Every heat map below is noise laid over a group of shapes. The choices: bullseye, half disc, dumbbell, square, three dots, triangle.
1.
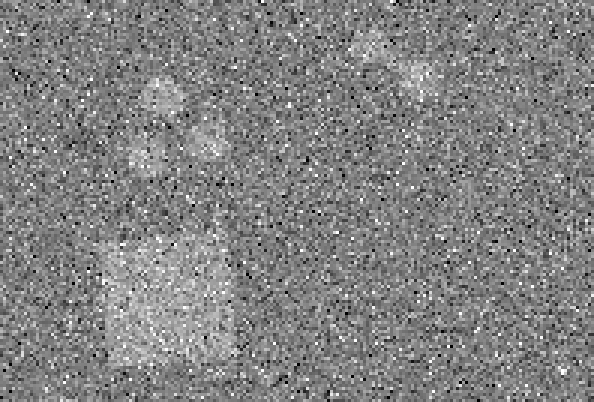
top left: three dots; top right: dumbbell; bottom left: square
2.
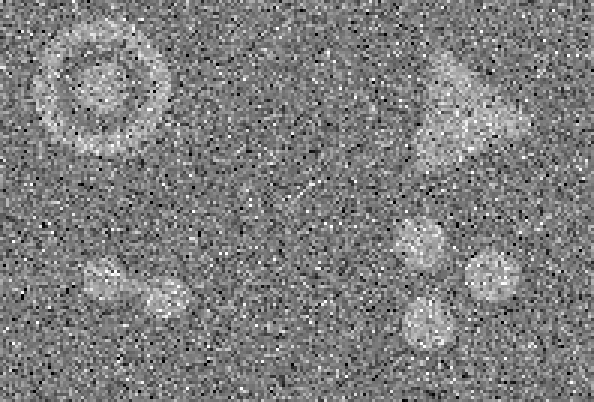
top left: bullseye; top right: triangle; bottom left: dumbbell; bottom right: three dots
